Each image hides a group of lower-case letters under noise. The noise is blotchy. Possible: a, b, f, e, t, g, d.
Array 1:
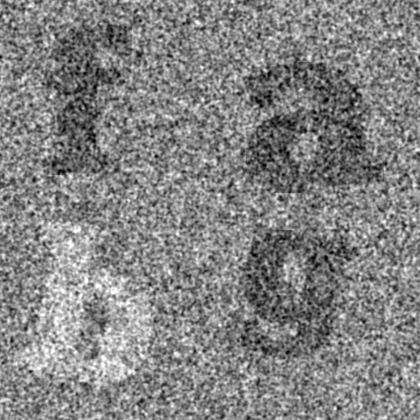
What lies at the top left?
f
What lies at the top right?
a
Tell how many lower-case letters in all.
4
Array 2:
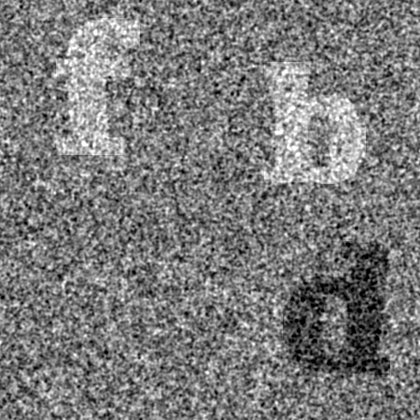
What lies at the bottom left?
nothing
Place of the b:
top right
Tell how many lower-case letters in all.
3
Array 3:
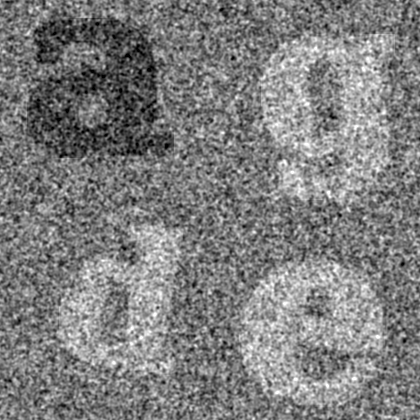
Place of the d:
bottom left
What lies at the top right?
g
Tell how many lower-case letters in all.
4
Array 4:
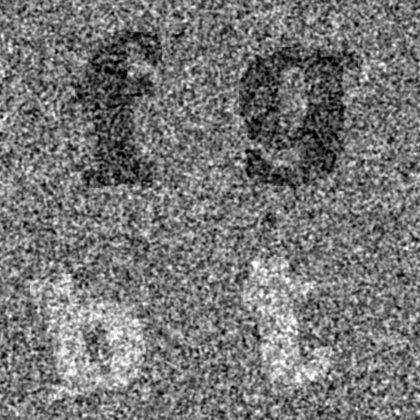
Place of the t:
bottom right
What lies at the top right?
g
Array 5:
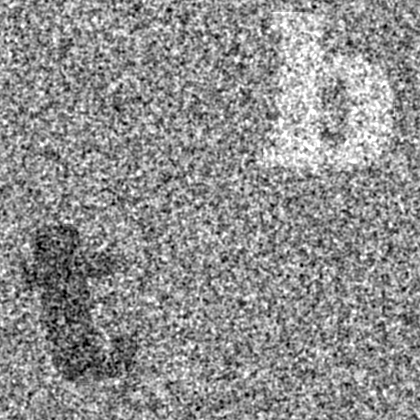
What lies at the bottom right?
nothing
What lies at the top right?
b
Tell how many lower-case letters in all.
2
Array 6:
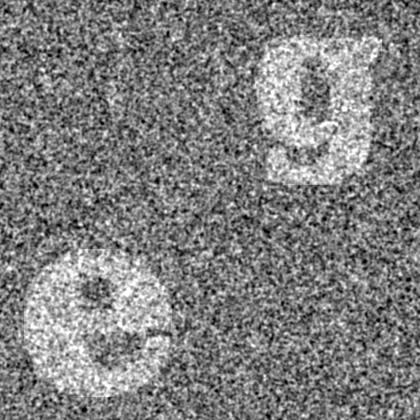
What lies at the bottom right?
nothing
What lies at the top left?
nothing
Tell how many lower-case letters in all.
2
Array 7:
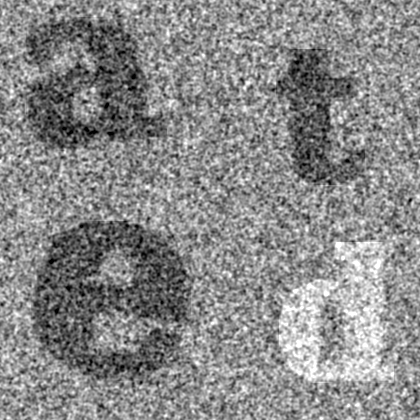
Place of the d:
bottom right
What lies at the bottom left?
e
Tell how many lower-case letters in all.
4
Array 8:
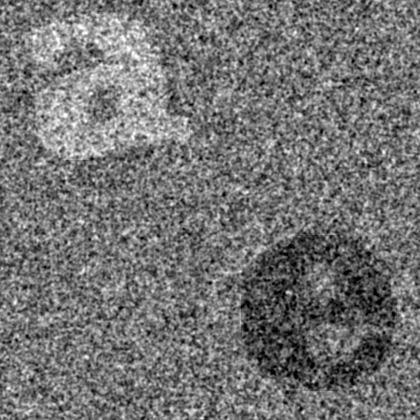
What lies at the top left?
a
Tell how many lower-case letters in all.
2
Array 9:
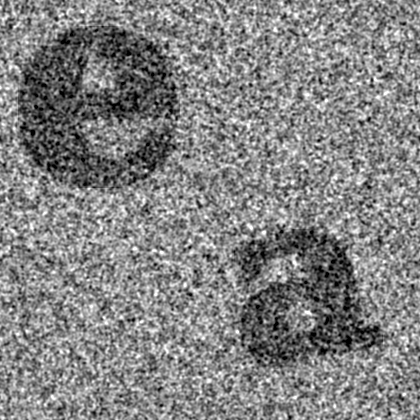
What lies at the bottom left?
nothing
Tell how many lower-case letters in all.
2
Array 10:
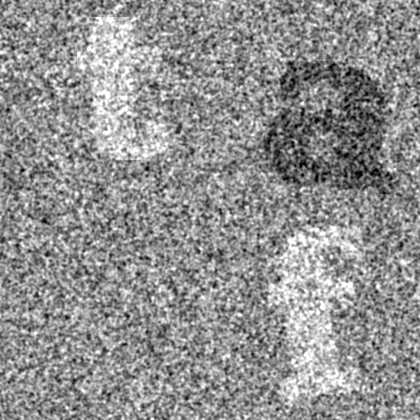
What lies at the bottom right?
f
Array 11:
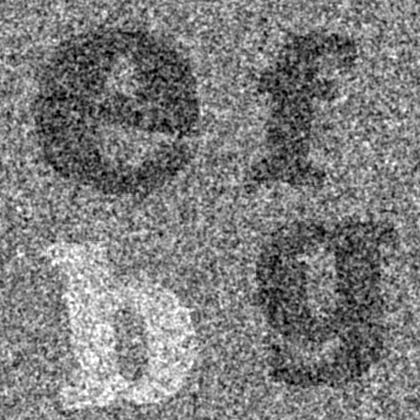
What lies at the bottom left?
b
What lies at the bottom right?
g
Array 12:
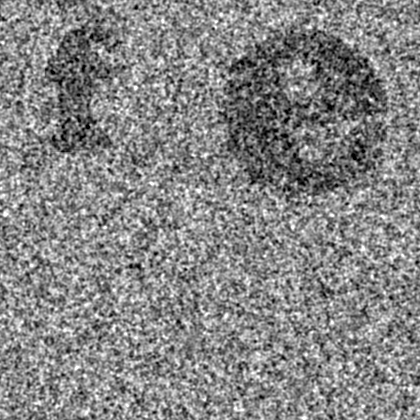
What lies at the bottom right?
nothing
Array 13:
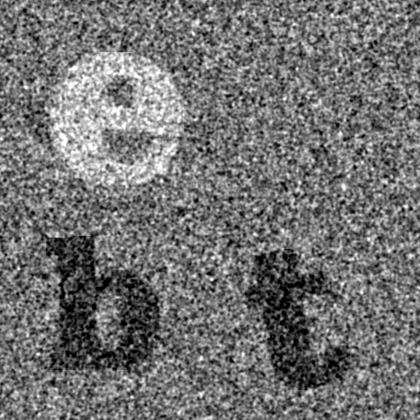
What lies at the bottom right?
t
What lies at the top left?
e
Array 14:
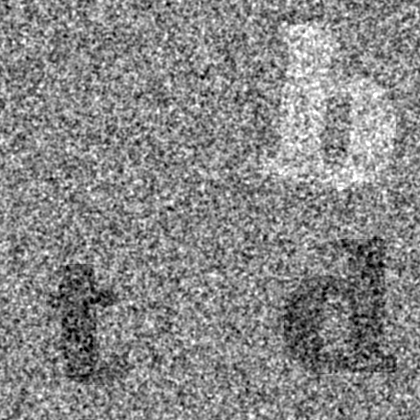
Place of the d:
bottom right
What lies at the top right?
b
